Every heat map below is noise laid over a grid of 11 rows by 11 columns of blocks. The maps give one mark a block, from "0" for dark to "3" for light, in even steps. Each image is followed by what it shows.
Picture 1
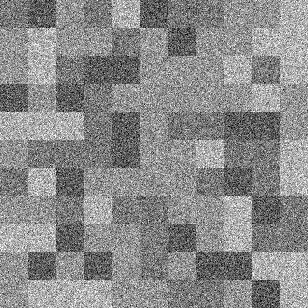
1 0 2 1 3 0 1 1 2 2 3
2 3 2 2 1 2 0 2 2 3 3
2 3 1 0 0 2 2 2 3 1 3
0 2 0 1 2 2 2 2 2 3 2
3 3 3 1 0 2 1 1 0 0 2
2 1 1 1 0 2 2 3 1 1 3
1 3 0 2 2 2 2 1 0 1 3
2 2 1 3 1 1 2 2 3 0 1
3 3 0 2 2 1 0 2 3 1 1
2 0 2 0 2 1 2 0 0 3 3
2 3 3 3 2 2 1 1 2 0 3
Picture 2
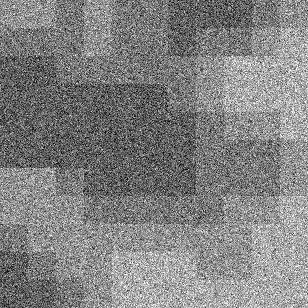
2 2 1 2 1 1 0 0 0 1 2
1 1 1 2 1 1 0 1 1 2 3
0 0 1 1 1 1 1 2 3 3 3
0 0 0 0 0 0 1 2 3 3 3
0 0 0 0 0 0 0 1 2 2 3
0 0 0 0 0 0 0 1 1 1 2
2 2 1 0 0 0 0 1 1 1 2
2 2 2 1 1 1 1 1 2 2 3
1 2 2 2 2 2 2 2 2 3 3
0 1 2 2 3 3 3 2 2 3 3
0 0 1 2 3 3 3 3 3 3 3
